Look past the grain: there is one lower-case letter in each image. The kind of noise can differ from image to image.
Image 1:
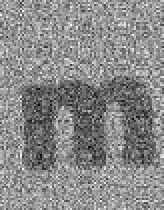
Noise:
low rank plus noise
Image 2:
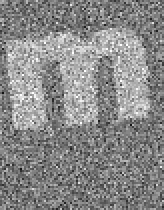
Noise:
independent entries
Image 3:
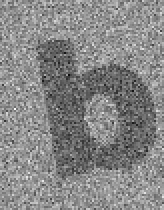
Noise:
independent entries
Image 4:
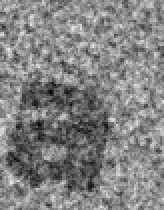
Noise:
blotchy
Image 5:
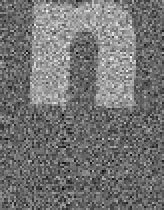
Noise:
low rank plus noise
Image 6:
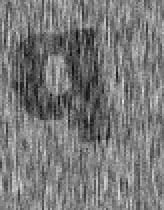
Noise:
streaked along the columns
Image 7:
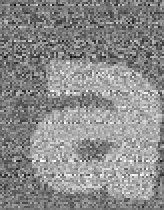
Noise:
rows of uneven size
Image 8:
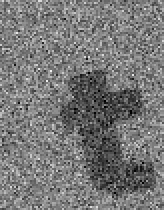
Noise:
independent entries
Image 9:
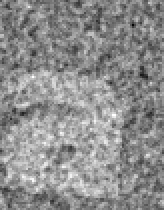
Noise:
blotchy
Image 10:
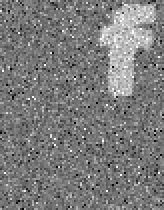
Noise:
heavy tails
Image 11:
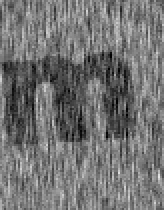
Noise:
streaked along the columns
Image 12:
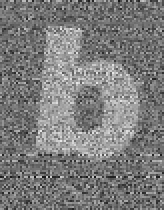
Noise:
rows of uneven size
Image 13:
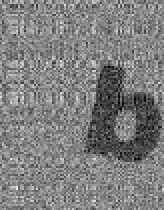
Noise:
low rank plus noise
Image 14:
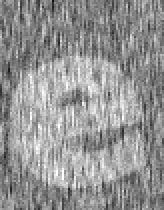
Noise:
streaked along the columns
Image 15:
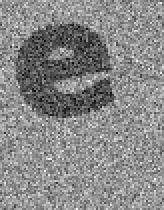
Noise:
independent entries
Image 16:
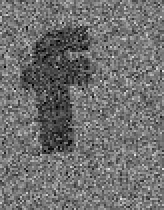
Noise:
independent entries
